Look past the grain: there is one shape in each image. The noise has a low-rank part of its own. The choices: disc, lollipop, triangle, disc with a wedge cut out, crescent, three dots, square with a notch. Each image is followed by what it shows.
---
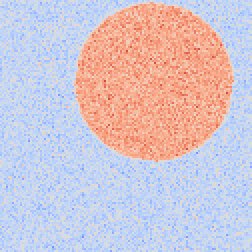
disc
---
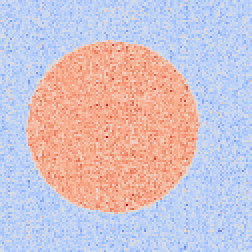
disc
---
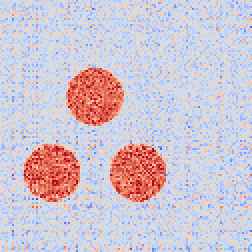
three dots
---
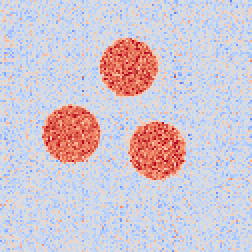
three dots
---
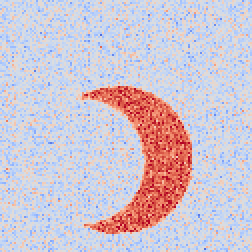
crescent
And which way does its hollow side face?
left
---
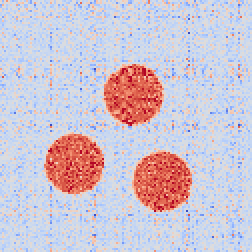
three dots
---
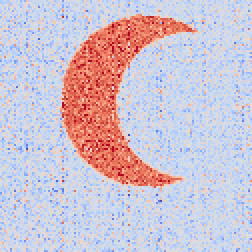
crescent
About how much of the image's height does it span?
two thirds
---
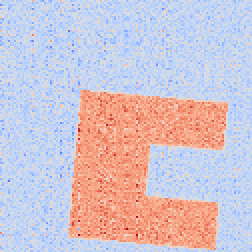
square with a notch
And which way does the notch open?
right
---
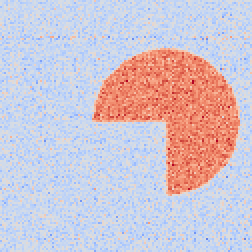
disc with a wedge cut out
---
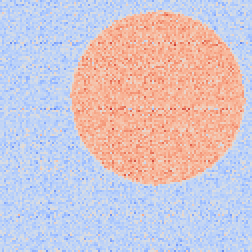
disc
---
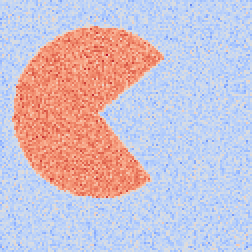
disc with a wedge cut out
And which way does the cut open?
right
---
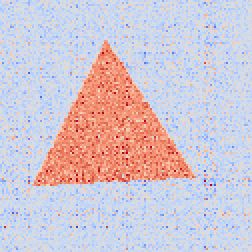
triangle
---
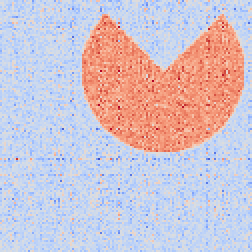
disc with a wedge cut out
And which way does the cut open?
up
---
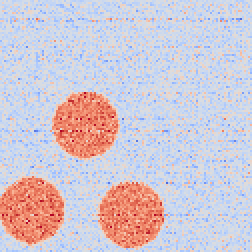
three dots
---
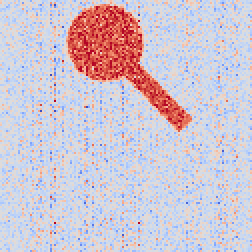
lollipop
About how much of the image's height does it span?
half
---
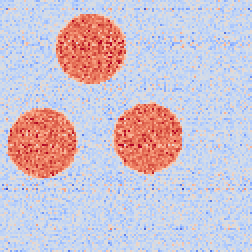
three dots
